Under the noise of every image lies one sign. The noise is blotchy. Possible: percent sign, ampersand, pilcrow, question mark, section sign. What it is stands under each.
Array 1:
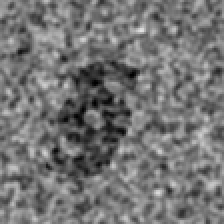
section sign
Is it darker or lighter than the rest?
darker
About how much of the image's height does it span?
half
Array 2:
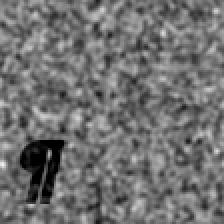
pilcrow
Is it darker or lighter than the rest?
darker
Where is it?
bottom left
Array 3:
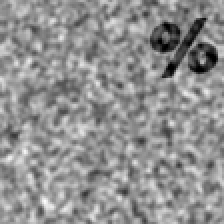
percent sign
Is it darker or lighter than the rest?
darker
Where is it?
top right
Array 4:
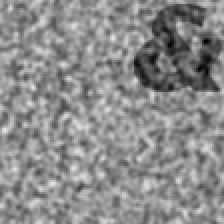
ampersand
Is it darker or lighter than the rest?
darker
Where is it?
top right
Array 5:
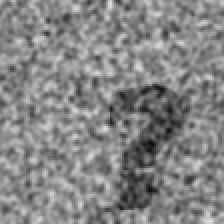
question mark
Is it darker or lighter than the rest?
darker
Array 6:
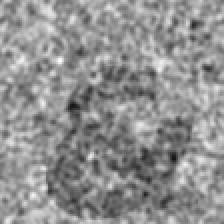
ampersand
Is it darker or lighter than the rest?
darker
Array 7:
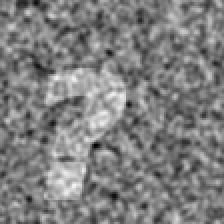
question mark
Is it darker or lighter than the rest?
lighter
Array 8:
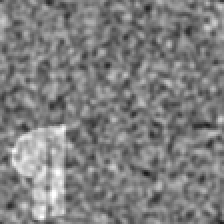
pilcrow
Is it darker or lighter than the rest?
lighter
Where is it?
bottom left
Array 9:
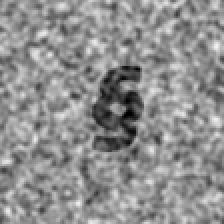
section sign
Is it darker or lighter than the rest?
darker
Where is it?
centre
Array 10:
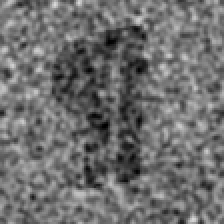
pilcrow
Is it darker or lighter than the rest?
darker
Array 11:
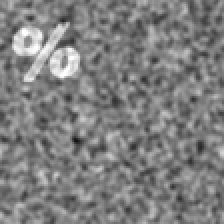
percent sign
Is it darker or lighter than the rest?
lighter
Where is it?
top left
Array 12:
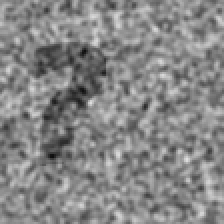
question mark
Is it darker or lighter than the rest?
darker
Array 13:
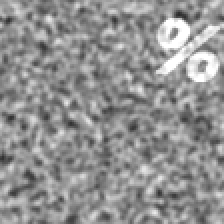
percent sign
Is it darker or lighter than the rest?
lighter
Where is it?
top right
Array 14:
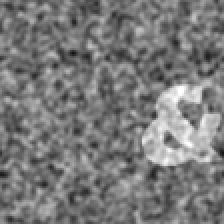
ampersand
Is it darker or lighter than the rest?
lighter
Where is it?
middle right
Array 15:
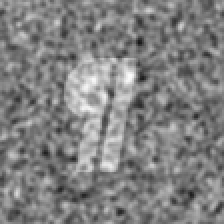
pilcrow
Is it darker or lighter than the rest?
lighter
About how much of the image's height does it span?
half
